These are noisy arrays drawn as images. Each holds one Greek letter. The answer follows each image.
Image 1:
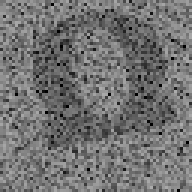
dark omega
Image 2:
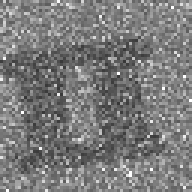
dark pi
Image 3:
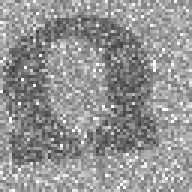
dark omega
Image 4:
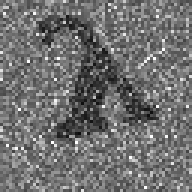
dark lambda
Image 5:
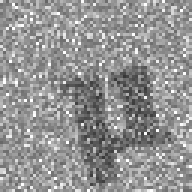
dark mu
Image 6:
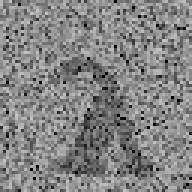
dark lambda
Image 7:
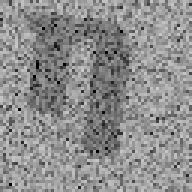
dark eta
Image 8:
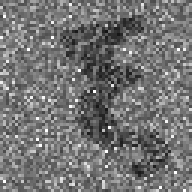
dark xi
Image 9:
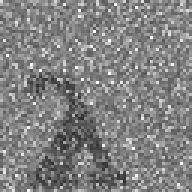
dark lambda
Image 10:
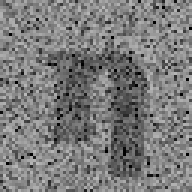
dark eta
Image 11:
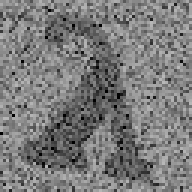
dark lambda
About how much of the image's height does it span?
nearly all
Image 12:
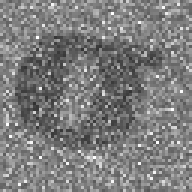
dark sigma
